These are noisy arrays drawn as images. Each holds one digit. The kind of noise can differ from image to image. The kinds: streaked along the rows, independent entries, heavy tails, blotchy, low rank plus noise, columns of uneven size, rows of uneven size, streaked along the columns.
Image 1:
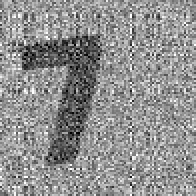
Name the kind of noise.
low rank plus noise
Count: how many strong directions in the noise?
one
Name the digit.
7
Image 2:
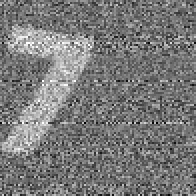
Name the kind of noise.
rows of uneven size
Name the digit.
7
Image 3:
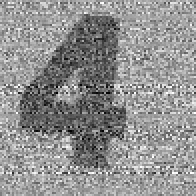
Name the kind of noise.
rows of uneven size
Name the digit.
4
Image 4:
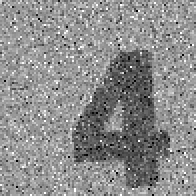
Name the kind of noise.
heavy tails
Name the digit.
4
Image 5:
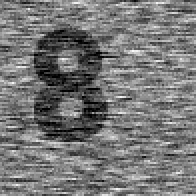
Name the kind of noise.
streaked along the rows
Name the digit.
8
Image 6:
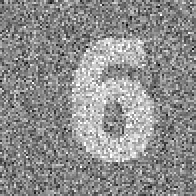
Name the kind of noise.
independent entries
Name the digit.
6
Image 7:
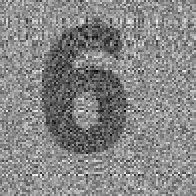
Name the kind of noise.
low rank plus noise
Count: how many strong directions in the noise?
one
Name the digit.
6
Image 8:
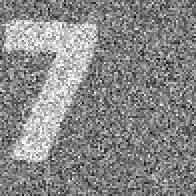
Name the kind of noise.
independent entries
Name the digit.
7
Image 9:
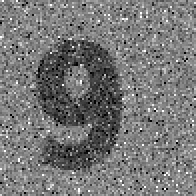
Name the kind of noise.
heavy tails
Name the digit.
9
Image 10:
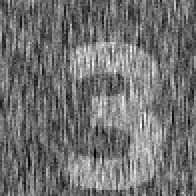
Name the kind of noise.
streaked along the columns
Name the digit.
3
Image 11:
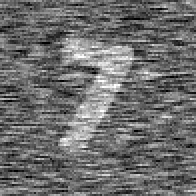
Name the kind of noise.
streaked along the rows
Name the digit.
7
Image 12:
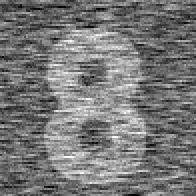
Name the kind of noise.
streaked along the rows
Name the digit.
8
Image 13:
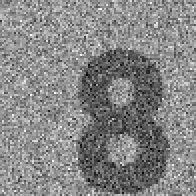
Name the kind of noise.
independent entries
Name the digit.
8
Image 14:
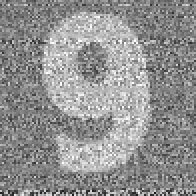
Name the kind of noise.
rows of uneven size
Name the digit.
9
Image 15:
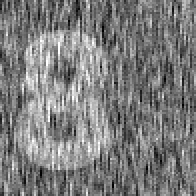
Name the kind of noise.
streaked along the columns
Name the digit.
8
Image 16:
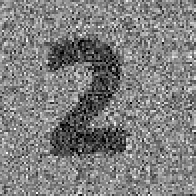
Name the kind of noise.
low rank plus noise
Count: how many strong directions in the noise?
five to eight
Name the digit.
2
